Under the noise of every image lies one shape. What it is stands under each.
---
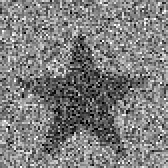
dark star
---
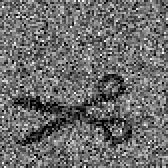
dark pair of scissors
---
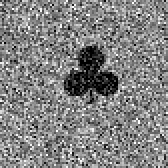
dark club, centre
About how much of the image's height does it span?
a third
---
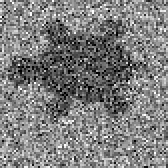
dark turtle
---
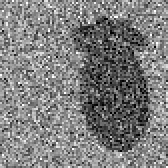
dark footprint
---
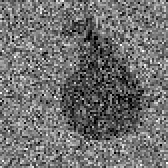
dark pear
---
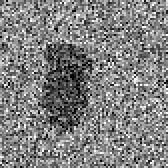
dark footprint
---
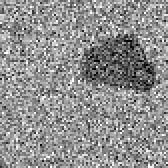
dark cloud
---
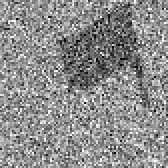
dark flag
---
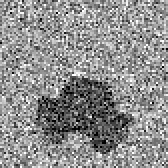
dark car
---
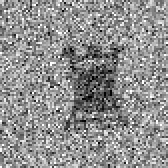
dark chess rook
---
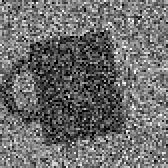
dark cup
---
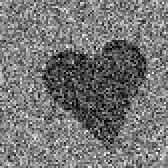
dark heart
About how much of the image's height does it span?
two thirds
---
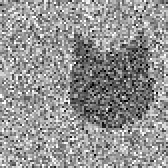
dark cat's head
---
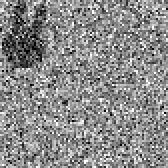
dark rabbit's head, top left
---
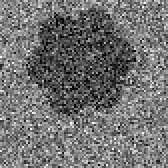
dark flower
